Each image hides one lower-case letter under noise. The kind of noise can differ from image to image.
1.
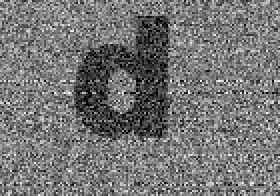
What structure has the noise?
rows of uneven size
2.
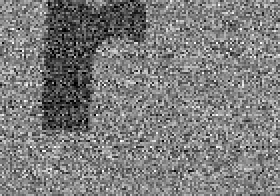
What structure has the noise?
rows of uneven size
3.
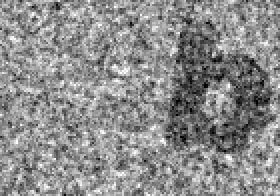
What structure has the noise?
blotchy
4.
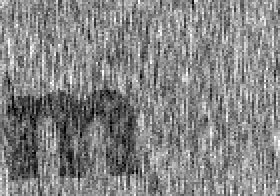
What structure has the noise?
streaked along the columns
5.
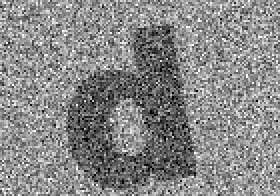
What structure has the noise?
independent entries
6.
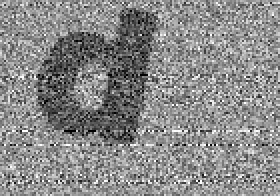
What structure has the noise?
rows of uneven size
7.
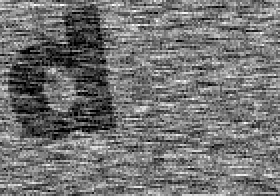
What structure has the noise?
streaked along the rows
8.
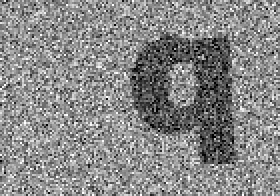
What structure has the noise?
independent entries
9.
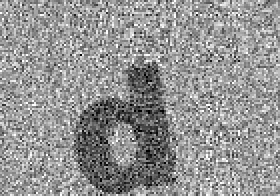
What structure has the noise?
low rank plus noise
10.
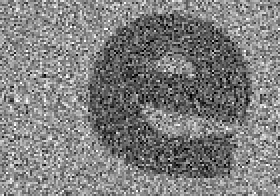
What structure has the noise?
low rank plus noise
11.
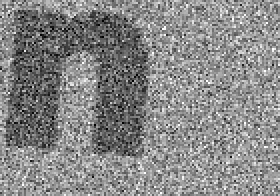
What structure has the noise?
independent entries
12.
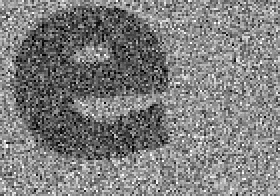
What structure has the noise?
independent entries
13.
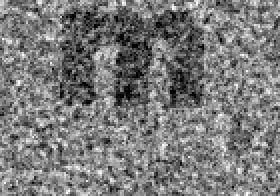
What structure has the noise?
blotchy
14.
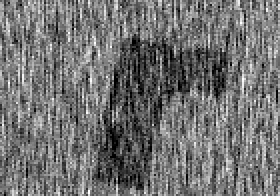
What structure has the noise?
streaked along the columns
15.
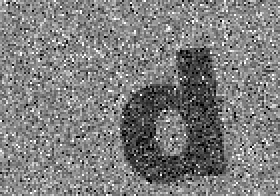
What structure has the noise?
heavy tails
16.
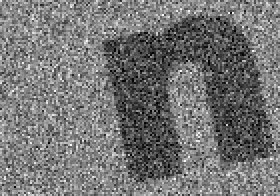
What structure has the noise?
independent entries
